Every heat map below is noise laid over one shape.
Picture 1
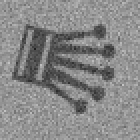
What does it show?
dark chess queen
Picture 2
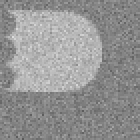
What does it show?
light ghost
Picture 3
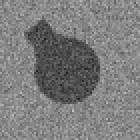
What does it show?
dark light bulb
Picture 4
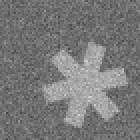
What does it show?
light asterisk
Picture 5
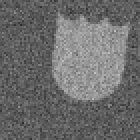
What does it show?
light ghost
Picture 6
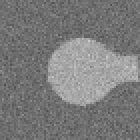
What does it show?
light light bulb
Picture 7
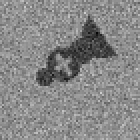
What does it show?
dark chess bishop
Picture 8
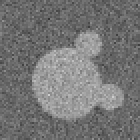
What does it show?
light bear's head
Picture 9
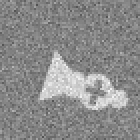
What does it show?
light chess bishop
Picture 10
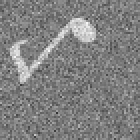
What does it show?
light musical note
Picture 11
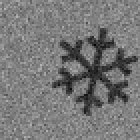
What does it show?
dark snowflake
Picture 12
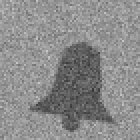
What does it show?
dark bell
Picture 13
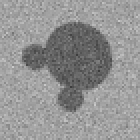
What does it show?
dark bear's head
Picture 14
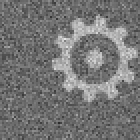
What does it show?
light gear
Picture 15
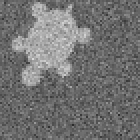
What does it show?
light turtle
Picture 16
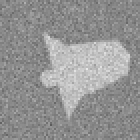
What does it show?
light bell
